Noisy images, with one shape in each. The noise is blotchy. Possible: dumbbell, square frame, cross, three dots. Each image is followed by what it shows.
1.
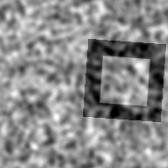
square frame
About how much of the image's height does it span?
half
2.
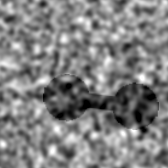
dumbbell
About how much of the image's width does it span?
two thirds
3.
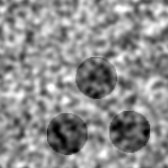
three dots
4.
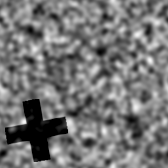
cross
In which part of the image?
bottom left
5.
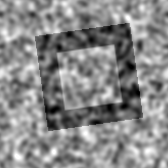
square frame
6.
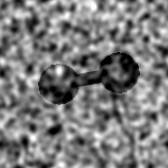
dumbbell
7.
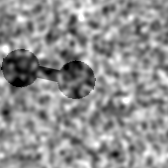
dumbbell
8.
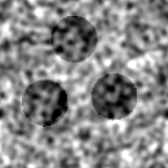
three dots
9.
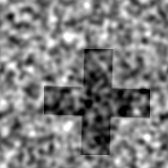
cross
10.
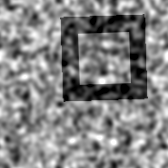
square frame
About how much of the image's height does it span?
half
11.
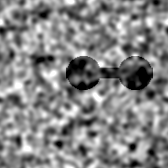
dumbbell
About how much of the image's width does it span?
half
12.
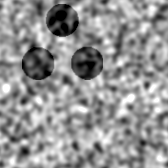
three dots
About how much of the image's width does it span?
half
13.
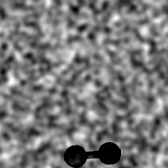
dumbbell
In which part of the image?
bottom middle
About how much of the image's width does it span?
a third
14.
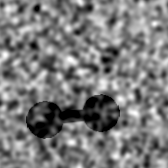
dumbbell
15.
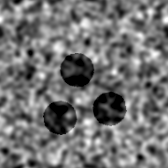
three dots
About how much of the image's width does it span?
half
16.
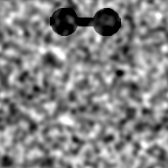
dumbbell
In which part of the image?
top middle
